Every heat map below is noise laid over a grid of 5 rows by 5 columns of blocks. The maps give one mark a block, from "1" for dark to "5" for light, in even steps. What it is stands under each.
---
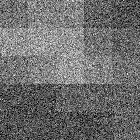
3 4 4 2 1
5 5 5 3 2
3 4 5 4 3
1 1 2 2 2
1 1 1 1 2
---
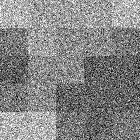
5 4 4 4 5
2 4 3 3 2
1 3 3 1 1
2 3 1 1 1
5 5 2 1 2
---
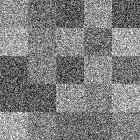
4 2 1 4 1
5 3 4 2 5
1 3 1 4 2
1 1 4 3 5
5 3 2 2 3
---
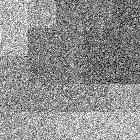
5 4 2 2 1
5 2 2 1 1
3 2 2 1 1
3 3 3 3 4
4 4 5 5 5
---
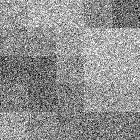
4 5 5 3 1
3 3 4 5 5
1 1 3 5 5
2 1 2 4 4
4 3 2 2 2
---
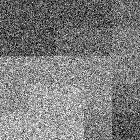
1 1 1 1 2
1 1 2 2 3
4 4 4 4 3
4 5 5 4 2
5 5 5 3 1
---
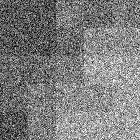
1 1 3 2 3
1 1 2 4 4
2 2 3 5 5
2 3 4 4 5
1 3 5 5 5
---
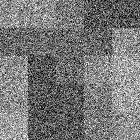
4 4 3 1 1
2 2 2 2 4
4 1 2 4 5
4 1 1 3 5
5 1 1 3 4
